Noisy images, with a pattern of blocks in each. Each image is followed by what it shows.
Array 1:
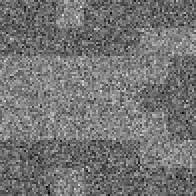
top and bottom mirror each other
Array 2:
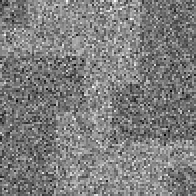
the same after a half turn
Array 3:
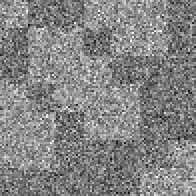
mirrored about the diagonal from the top left
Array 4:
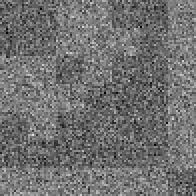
mirrored about the diagonal from the top left
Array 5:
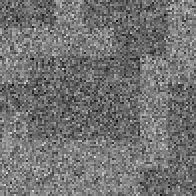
no symmetry
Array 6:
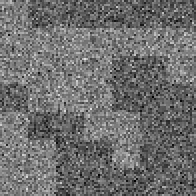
no symmetry
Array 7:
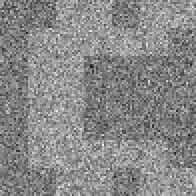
top and bottom mirror each other
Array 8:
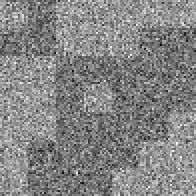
mirrored about the diagonal from the top left
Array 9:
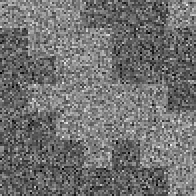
mirrored about the diagonal from the bottom left
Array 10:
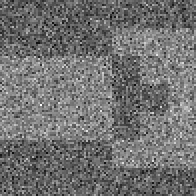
top and bottom mirror each other
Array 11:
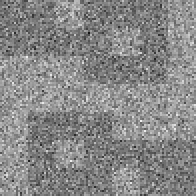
the same after a half turn
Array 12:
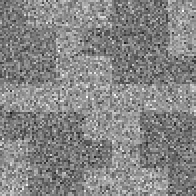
the same after a half turn
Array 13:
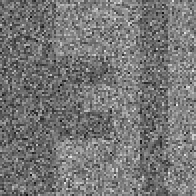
top and bottom mirror each other
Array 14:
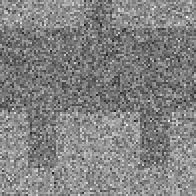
left and right mirror each other
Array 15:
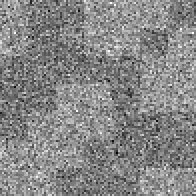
mirrored about the diagonal from the bottom left
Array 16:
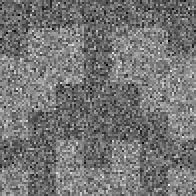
left and right mirror each other
